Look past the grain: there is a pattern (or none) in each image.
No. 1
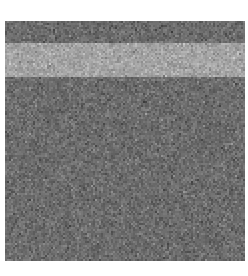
one band of rows
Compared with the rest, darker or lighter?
lighter
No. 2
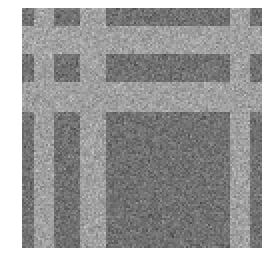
bands of rows crossing bands of columns
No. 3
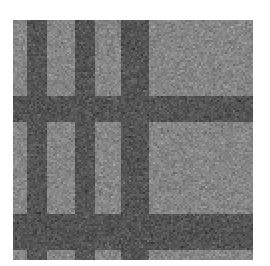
bands of rows crossing bands of columns
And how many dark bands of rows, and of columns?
2 and 3
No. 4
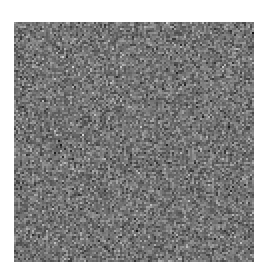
only noise
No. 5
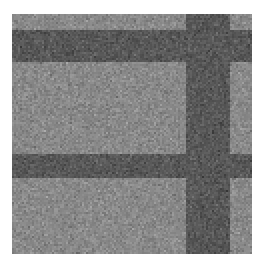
bands of rows crossing bands of columns
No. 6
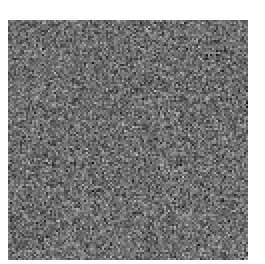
only noise
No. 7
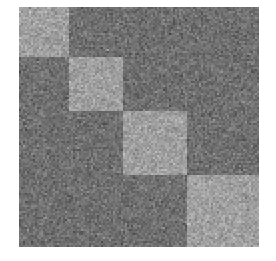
blocks along the diagonal
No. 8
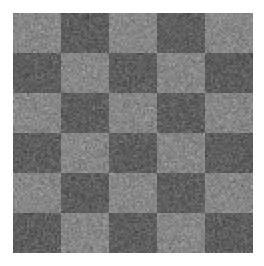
a checkerboard
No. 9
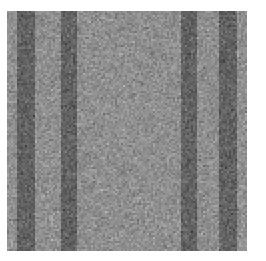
bands of columns
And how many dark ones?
4
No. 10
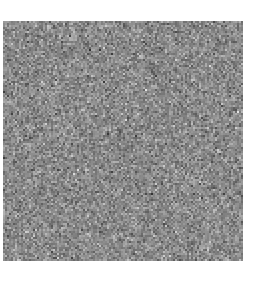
only noise
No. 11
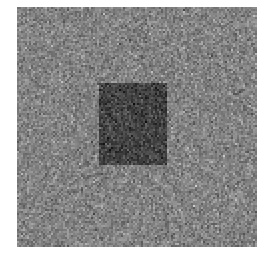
one block
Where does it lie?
centre
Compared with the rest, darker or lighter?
darker
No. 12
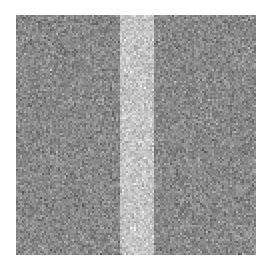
one band of columns
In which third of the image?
middle
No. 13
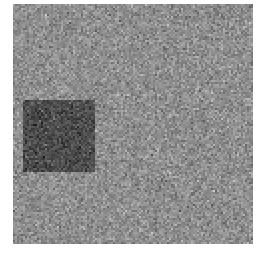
one block
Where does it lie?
middle left
